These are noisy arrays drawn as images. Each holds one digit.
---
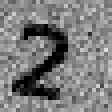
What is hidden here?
dark 2
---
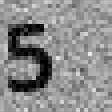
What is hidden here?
dark 5
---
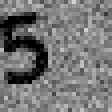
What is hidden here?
dark 5
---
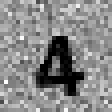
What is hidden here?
dark 4
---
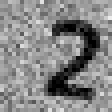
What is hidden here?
dark 2
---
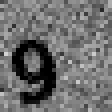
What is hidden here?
dark 9
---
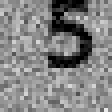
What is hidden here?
dark 5
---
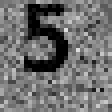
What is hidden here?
dark 5
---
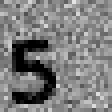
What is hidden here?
dark 5
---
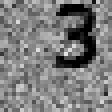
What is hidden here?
dark 3
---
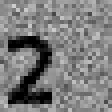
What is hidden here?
dark 2
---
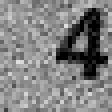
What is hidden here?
dark 4
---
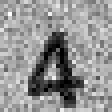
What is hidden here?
dark 4
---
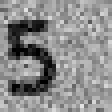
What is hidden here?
dark 5
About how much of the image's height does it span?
two thirds
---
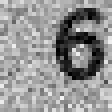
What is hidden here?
dark 6
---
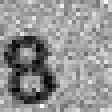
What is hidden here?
dark 8
